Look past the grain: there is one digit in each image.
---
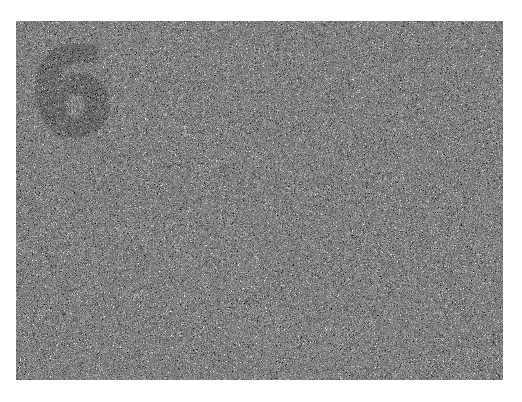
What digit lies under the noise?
6
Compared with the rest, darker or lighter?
darker
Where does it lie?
top left
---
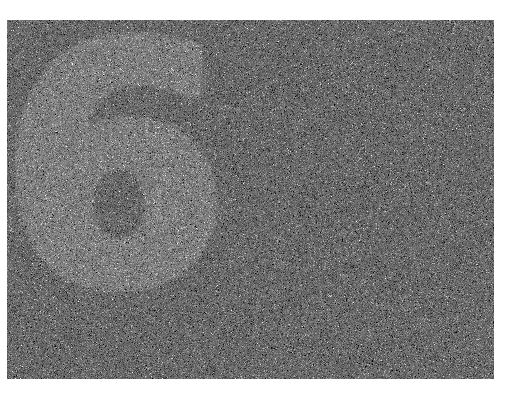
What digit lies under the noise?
6
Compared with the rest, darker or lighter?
lighter
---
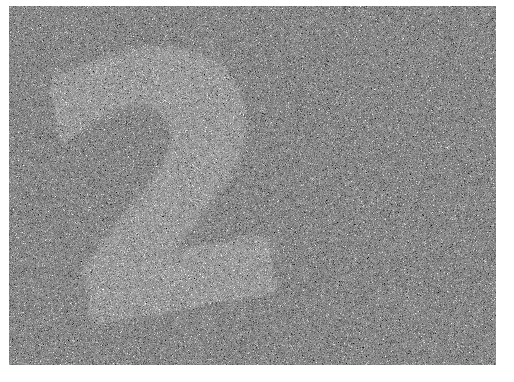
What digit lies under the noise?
2
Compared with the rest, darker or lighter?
lighter
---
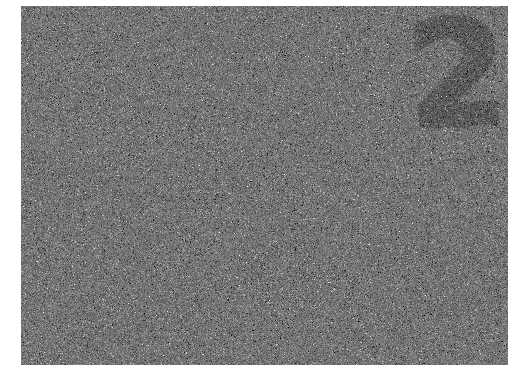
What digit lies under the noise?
2
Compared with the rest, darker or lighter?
darker
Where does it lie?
top right
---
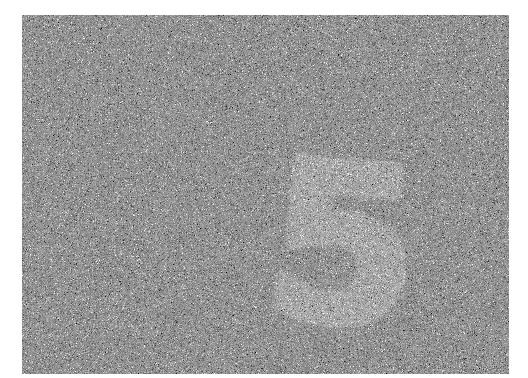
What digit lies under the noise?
5
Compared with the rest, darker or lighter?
lighter
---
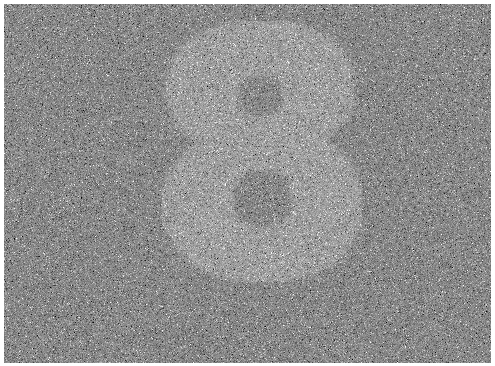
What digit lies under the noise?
8
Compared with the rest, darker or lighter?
lighter
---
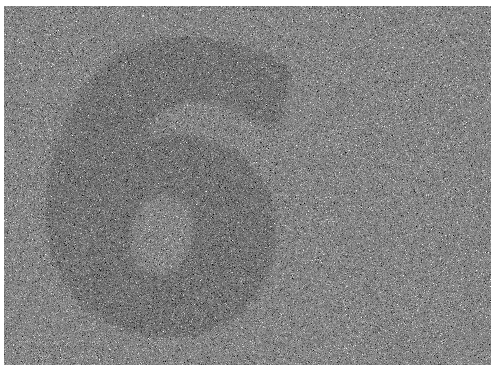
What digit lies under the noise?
6
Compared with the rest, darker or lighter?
darker
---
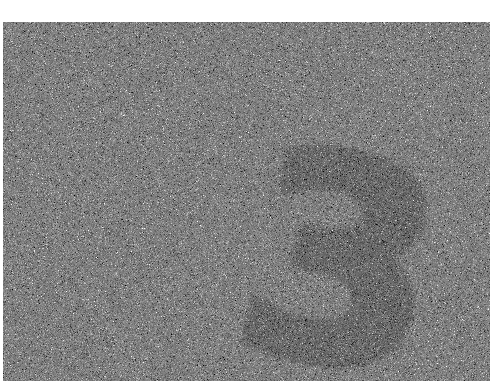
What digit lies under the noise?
3
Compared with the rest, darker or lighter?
darker
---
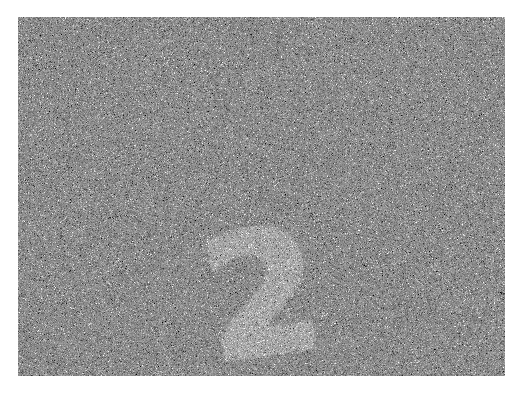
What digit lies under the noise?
2
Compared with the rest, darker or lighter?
lighter
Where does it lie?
bottom middle
